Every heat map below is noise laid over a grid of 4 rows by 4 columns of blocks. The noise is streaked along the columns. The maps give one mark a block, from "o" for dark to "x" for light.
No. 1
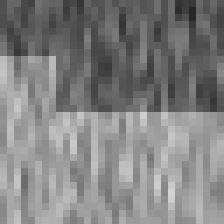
o o o o
x o o o
x x x x
x x x x
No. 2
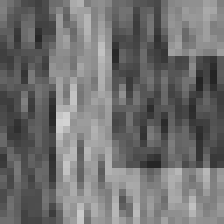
o x o x
o x o o
o x o o
o x x x
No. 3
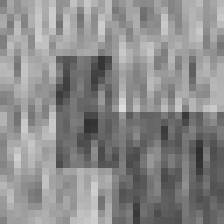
x x x x
x o x x
x o o o
x x o o
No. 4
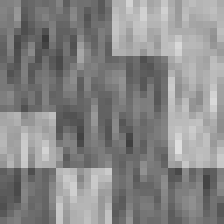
o o x x
o o o x
x o o x
o x o o
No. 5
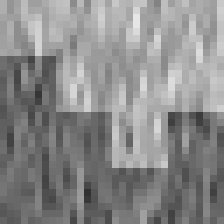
x x x x
o x x x
o o x o
o o o o
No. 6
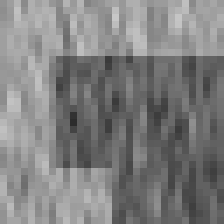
x x x x
x o o o
x o o o
x x o o
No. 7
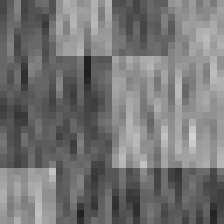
o x o x
o o x x
o o x x
x o o o
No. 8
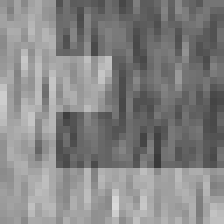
x o o o
x x o o
x o o o
x x x x
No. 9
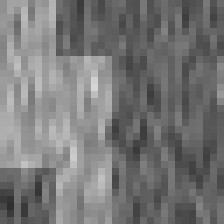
x o o o
x x o o
x x o o
o x o o
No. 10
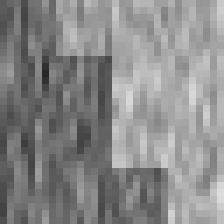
o x x x
o o x x
o o x x
o o o x
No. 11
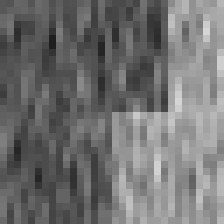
o o o x
o o o x
o o x x
o o x x
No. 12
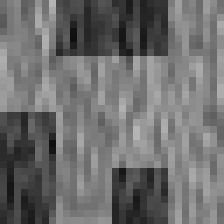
x o o x
x x x x
o x x x
o x o x
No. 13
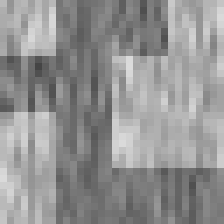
x o o x
o o x x
x o x x
x o o o
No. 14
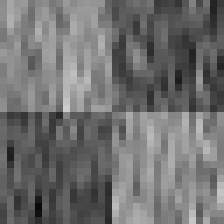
x x o o
x x o o
o o x x
o o x x
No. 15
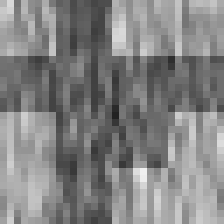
x o x x
o o o o
x o o x
x o x x
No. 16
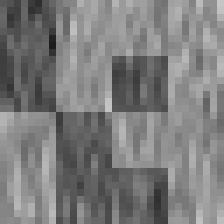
o x x x
o x o x
x o x x
x o o x
